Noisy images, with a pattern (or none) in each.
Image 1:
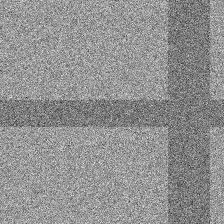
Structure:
bands of rows crossing bands of columns
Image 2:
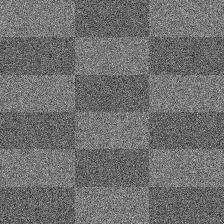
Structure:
a checkerboard
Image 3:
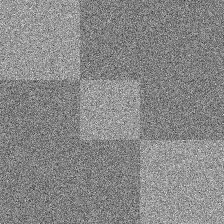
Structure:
blocks along the diagonal
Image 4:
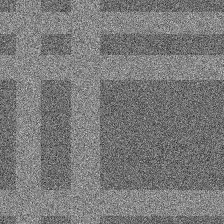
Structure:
bands of rows crossing bands of columns
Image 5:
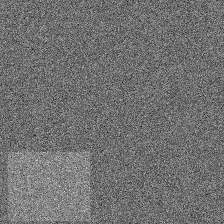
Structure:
one block
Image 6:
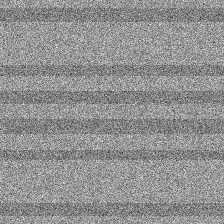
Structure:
bands of rows
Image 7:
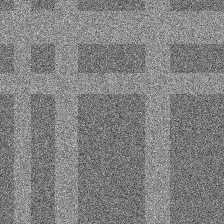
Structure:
bands of rows crossing bands of columns
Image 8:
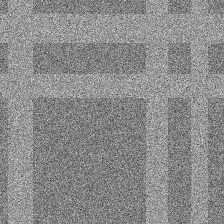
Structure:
bands of rows crossing bands of columns
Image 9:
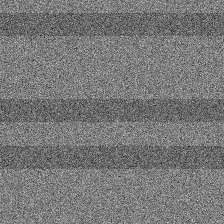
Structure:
bands of rows
